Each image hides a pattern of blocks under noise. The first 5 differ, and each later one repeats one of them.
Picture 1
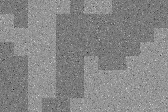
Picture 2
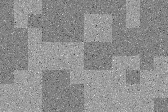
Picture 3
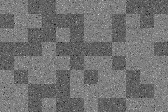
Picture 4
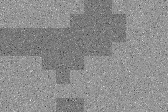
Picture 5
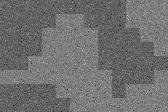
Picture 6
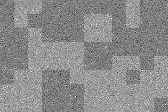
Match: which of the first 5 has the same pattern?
2
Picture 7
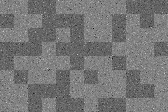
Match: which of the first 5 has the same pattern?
3
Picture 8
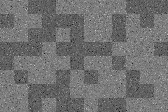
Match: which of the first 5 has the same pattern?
3
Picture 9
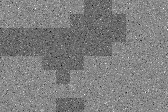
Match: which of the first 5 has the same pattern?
4
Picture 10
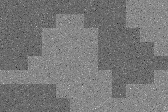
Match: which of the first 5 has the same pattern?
5
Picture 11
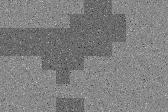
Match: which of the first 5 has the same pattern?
4
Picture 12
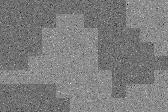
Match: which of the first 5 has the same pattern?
5
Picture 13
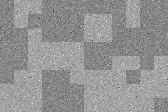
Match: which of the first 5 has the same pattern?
2
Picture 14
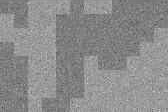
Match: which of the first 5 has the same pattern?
1
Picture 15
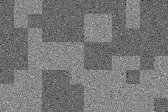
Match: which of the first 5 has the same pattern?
2
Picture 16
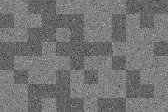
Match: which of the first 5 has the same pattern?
3
